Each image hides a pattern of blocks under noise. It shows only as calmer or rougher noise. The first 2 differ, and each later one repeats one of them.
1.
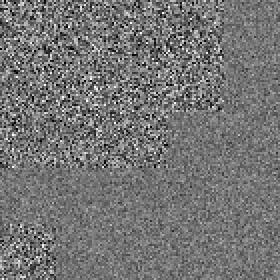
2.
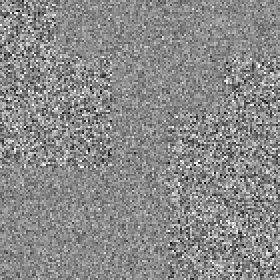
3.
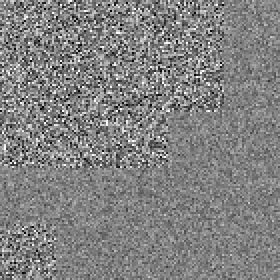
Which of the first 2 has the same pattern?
1
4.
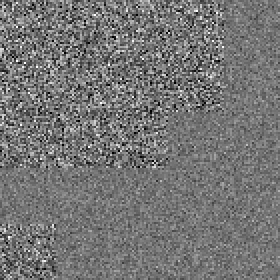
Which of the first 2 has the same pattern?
1
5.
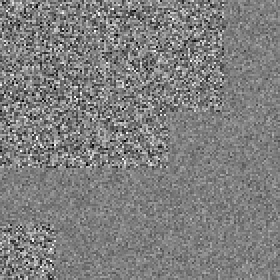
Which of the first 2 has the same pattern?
1
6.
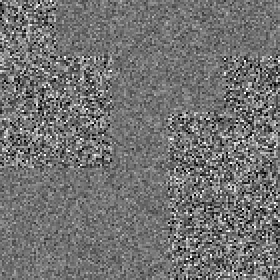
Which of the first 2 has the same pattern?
2
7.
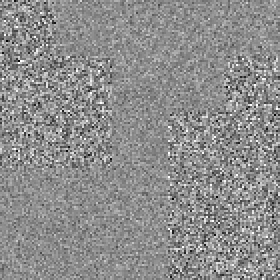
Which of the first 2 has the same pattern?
2
